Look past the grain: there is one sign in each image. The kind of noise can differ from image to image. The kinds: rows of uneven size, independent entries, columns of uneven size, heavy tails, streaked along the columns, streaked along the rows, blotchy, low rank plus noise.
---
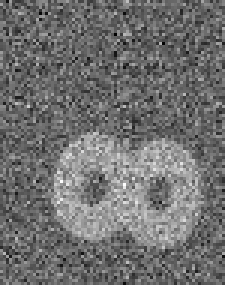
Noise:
low rank plus noise
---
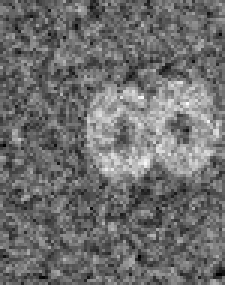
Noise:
blotchy
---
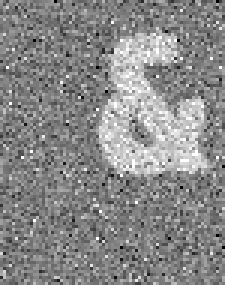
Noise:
heavy tails
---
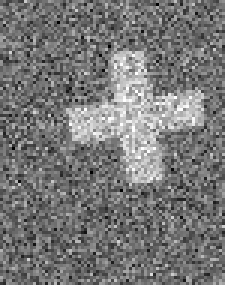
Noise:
independent entries
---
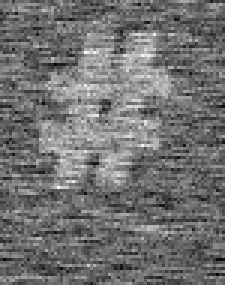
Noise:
streaked along the rows
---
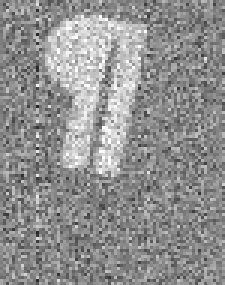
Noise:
columns of uneven size
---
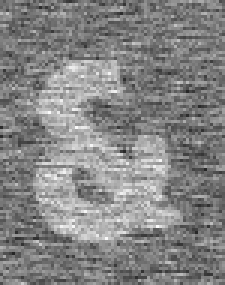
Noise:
streaked along the rows
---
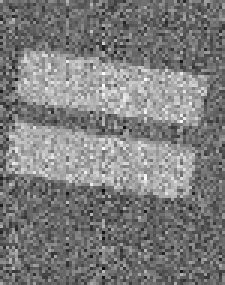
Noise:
columns of uneven size
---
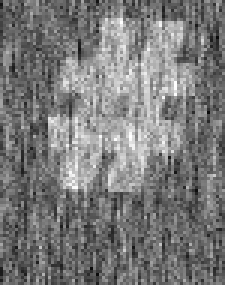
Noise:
streaked along the columns
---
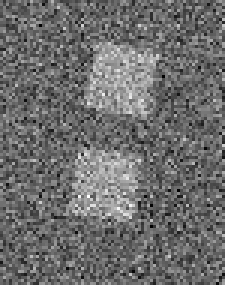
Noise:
low rank plus noise
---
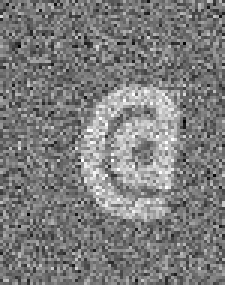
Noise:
low rank plus noise
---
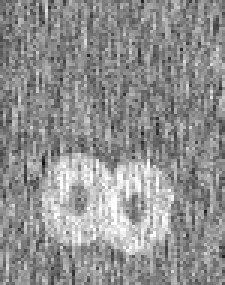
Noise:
streaked along the columns
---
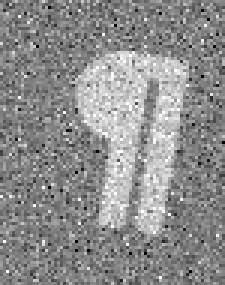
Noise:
heavy tails
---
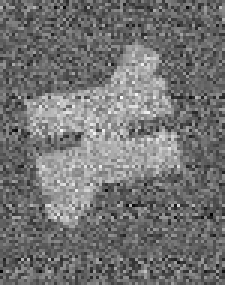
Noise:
rows of uneven size
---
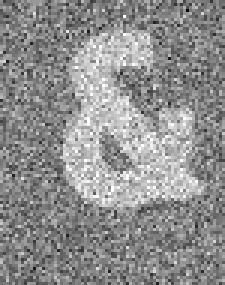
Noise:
independent entries
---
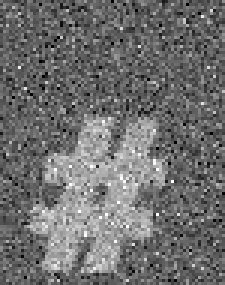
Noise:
heavy tails
